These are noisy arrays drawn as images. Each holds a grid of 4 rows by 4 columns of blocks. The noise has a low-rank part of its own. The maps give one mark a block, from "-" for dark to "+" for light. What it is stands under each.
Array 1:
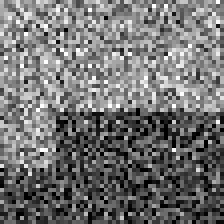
+ + + +
+ + + +
+ - - -
- - - -
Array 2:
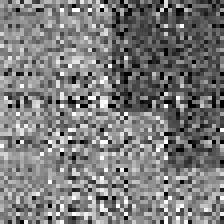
+ + - -
+ + - -
+ + + -
+ + + +
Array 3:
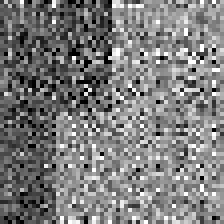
- - + +
- - + +
- + + +
- + + +
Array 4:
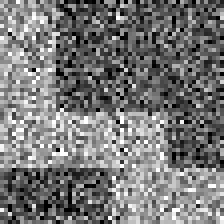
+ - - -
+ - - -
+ + + -
- - + +
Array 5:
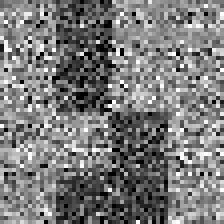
+ - + +
+ - + +
+ + - +
+ - - +
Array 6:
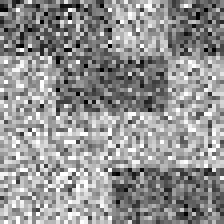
- - + -
+ - - +
+ + + +
+ + - -
